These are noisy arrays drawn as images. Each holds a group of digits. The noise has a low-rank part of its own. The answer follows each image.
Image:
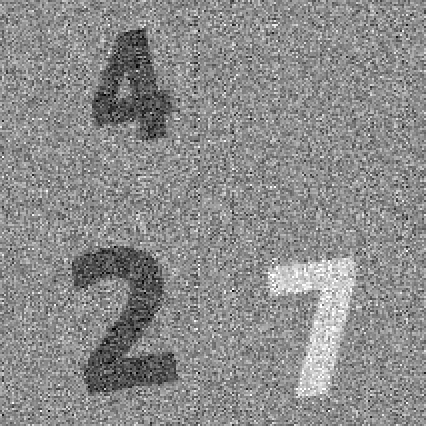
top left: dark 4; bottom left: dark 2; bottom right: light 7
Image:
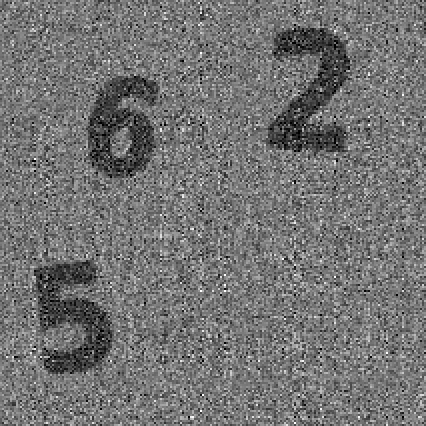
top left: dark 6; top right: dark 2; bottom left: dark 5
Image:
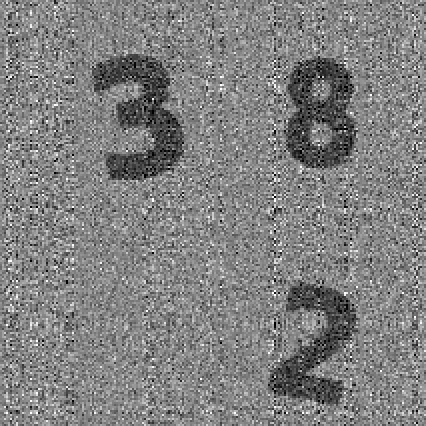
top left: dark 3; top right: dark 8; bottom right: dark 2
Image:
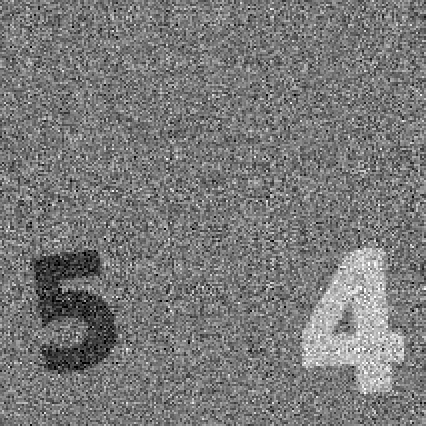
bottom left: dark 5; bottom right: light 4
